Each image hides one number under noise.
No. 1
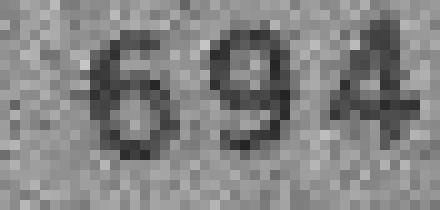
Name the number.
694
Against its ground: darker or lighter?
darker
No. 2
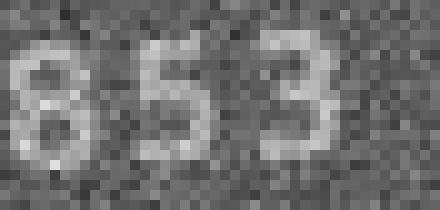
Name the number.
853
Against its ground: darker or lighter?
lighter
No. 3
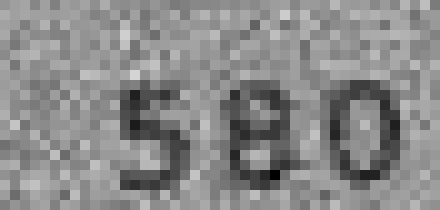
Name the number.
580
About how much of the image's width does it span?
two thirds
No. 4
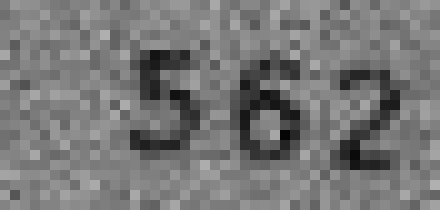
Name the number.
562
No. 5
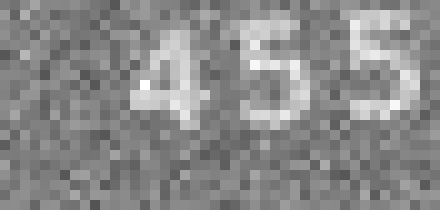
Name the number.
455
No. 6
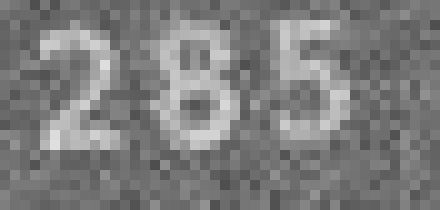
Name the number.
285
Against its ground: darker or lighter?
lighter
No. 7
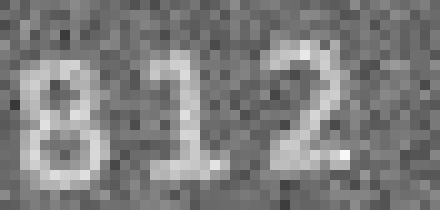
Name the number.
812
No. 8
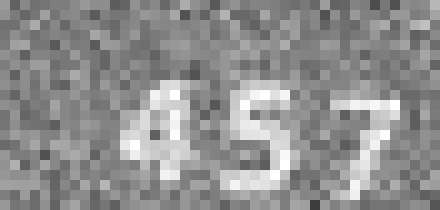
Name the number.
457
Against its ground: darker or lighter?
lighter
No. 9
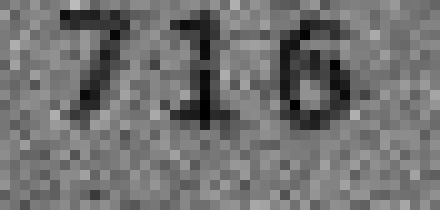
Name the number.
716
